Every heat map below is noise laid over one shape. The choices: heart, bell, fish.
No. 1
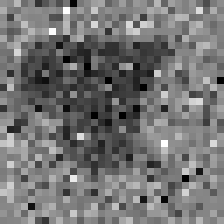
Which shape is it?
heart
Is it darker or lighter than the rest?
darker
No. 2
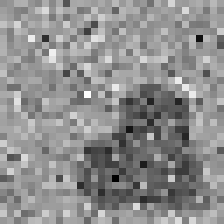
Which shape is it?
heart
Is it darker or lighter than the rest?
darker
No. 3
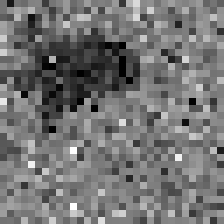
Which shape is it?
bell
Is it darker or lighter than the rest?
darker
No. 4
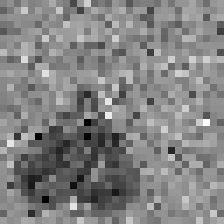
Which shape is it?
heart
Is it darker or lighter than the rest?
darker
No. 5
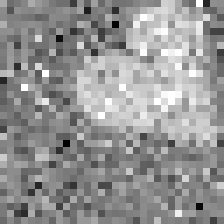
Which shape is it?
heart
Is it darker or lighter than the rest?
lighter
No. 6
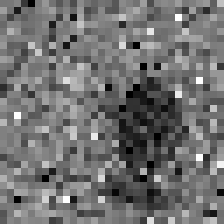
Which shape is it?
fish
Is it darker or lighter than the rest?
darker
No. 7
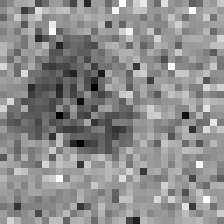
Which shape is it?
heart
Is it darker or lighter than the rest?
darker
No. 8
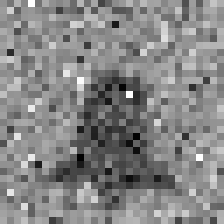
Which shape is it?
bell
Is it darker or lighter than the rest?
darker
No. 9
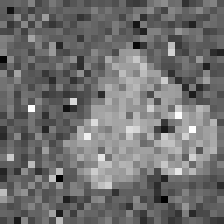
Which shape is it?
heart
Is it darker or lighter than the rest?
lighter
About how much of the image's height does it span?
two thirds
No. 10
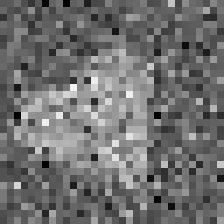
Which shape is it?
heart
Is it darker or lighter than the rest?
lighter
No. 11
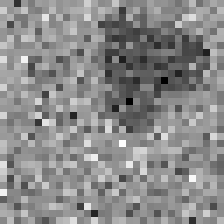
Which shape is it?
heart
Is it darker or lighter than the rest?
darker
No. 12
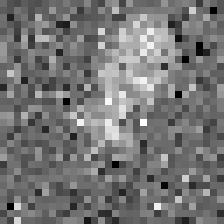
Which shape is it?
fish
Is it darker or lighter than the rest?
lighter
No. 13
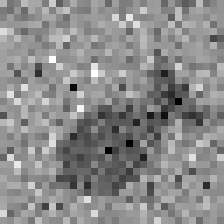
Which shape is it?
fish
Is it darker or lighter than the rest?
darker
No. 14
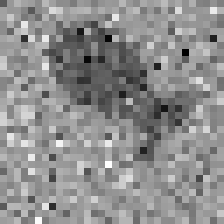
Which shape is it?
fish
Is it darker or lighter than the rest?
darker
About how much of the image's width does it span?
two thirds
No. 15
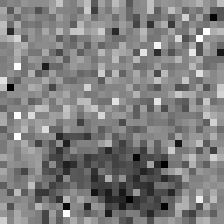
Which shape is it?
fish
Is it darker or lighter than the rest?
darker
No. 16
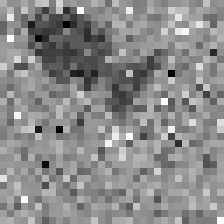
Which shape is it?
fish
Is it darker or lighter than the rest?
darker
